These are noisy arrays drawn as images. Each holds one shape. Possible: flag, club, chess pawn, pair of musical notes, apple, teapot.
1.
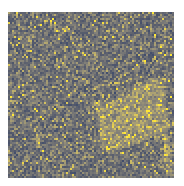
flag
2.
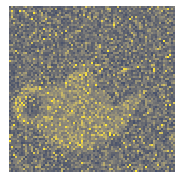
teapot
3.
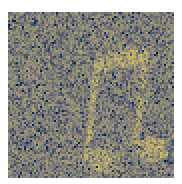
pair of musical notes
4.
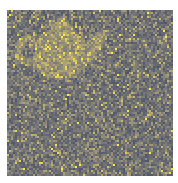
teapot
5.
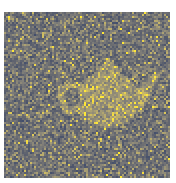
teapot
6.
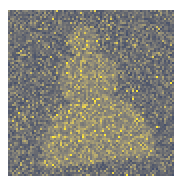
chess pawn
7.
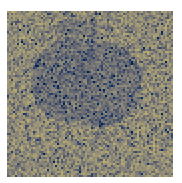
apple
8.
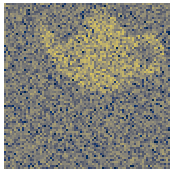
teapot
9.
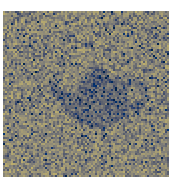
teapot
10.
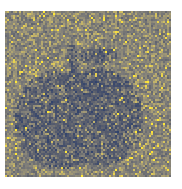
apple
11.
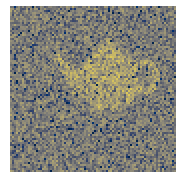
teapot
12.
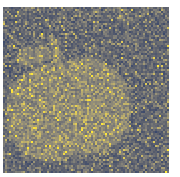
apple
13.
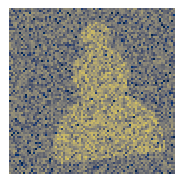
chess pawn
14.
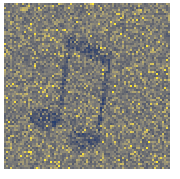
pair of musical notes
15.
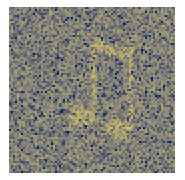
pair of musical notes
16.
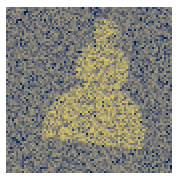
chess pawn
